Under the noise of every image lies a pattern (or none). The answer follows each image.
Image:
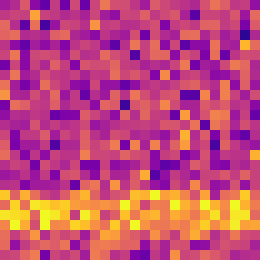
one horizontal stripe
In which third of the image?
bottom
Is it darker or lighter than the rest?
lighter
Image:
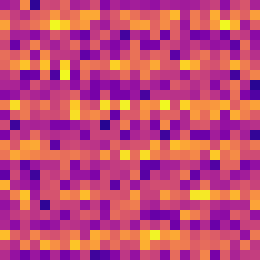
horizontal stripes
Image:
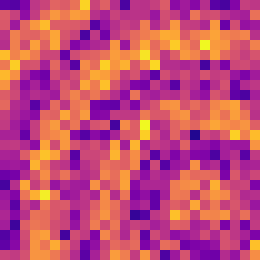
rings round one point
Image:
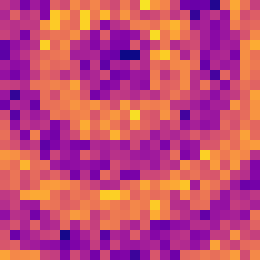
rings round one point
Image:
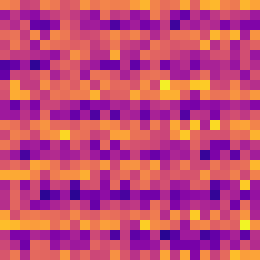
horizontal stripes
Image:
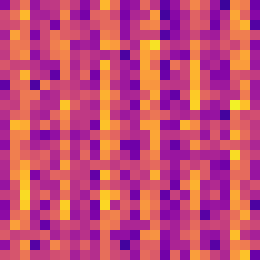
vertical stripes
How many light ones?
6
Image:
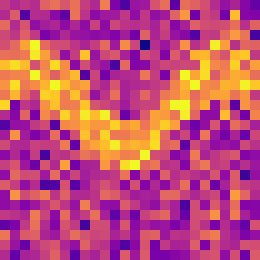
a wavy band
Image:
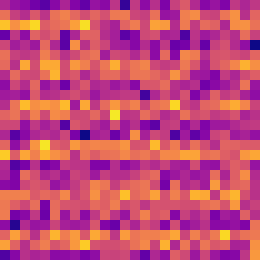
horizontal stripes
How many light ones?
6
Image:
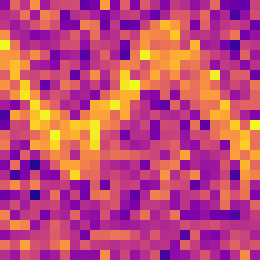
a wavy band
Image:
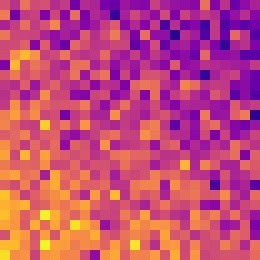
a smooth slope
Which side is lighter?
bottom left
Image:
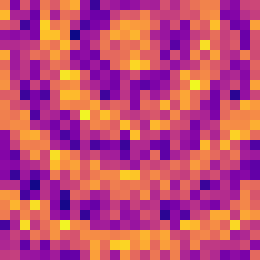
rings round one point
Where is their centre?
top middle
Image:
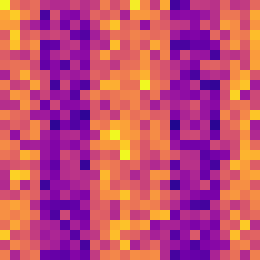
vertical stripes
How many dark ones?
2
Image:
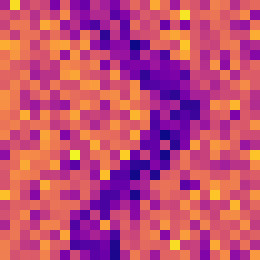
a wavy band
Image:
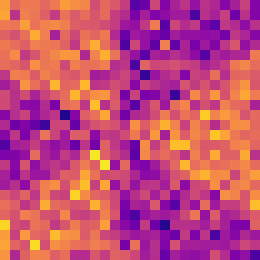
spokes from one point
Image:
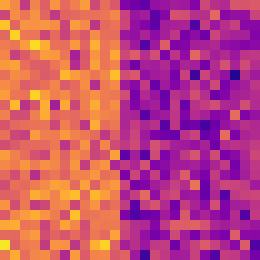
a sharp edge
